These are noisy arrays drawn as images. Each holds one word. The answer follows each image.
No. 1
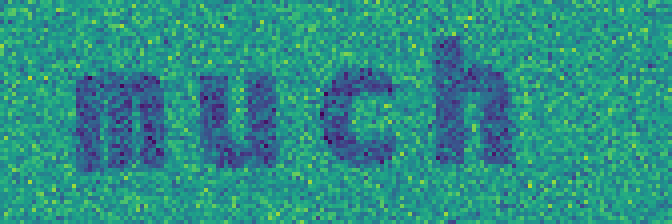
much
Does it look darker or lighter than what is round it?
darker
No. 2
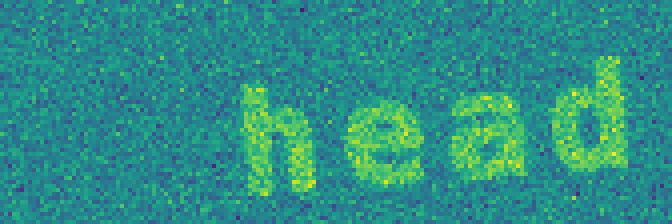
head
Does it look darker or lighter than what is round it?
lighter
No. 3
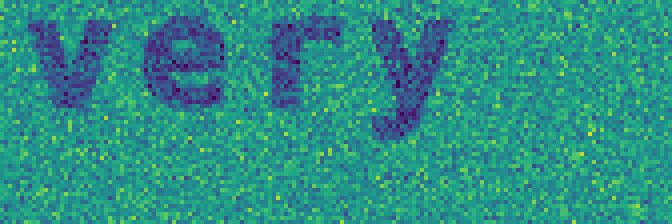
very
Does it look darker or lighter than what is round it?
darker
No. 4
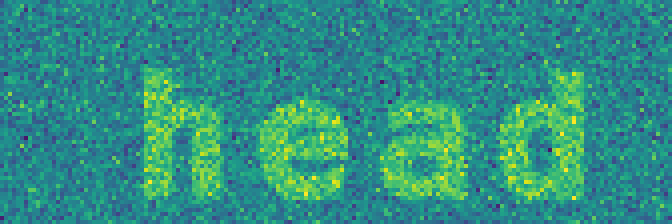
head
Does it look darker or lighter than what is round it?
lighter
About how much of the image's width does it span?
two thirds
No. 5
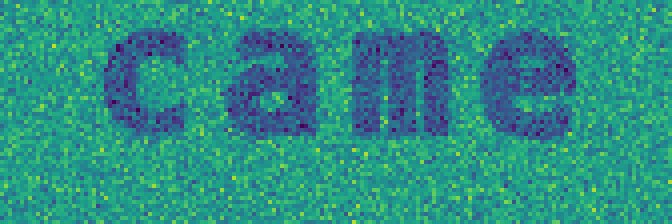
came
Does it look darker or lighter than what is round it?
darker
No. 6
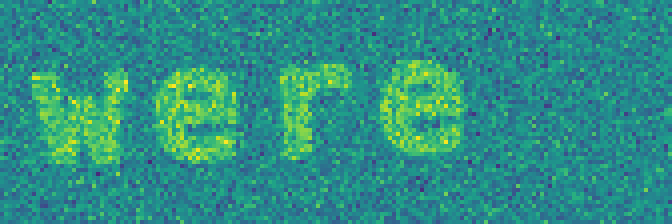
were
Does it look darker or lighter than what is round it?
lighter
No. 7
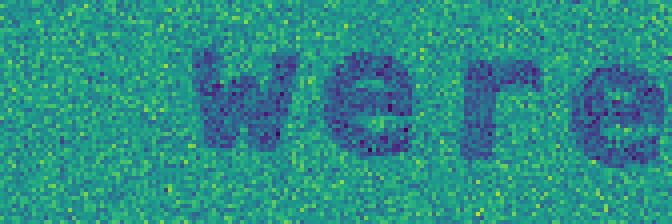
were
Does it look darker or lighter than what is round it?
darker
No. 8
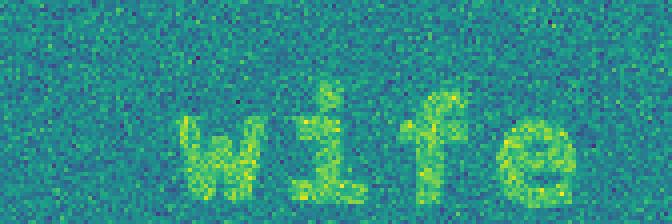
wife
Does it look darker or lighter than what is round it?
lighter
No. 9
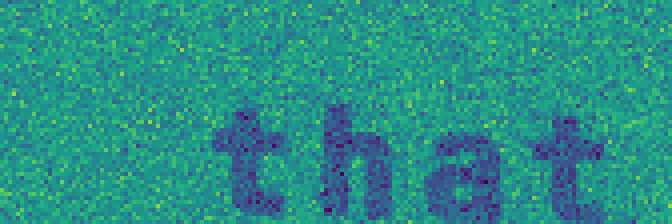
that
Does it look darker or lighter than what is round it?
darker
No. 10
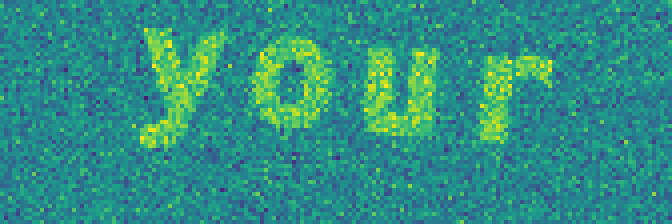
your
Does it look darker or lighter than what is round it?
lighter
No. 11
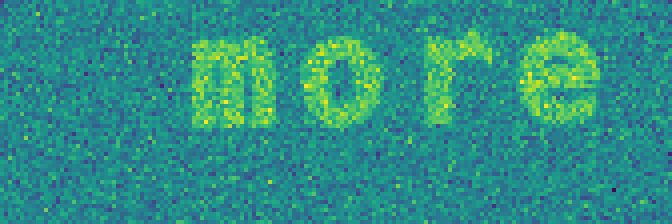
more
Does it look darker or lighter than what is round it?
lighter
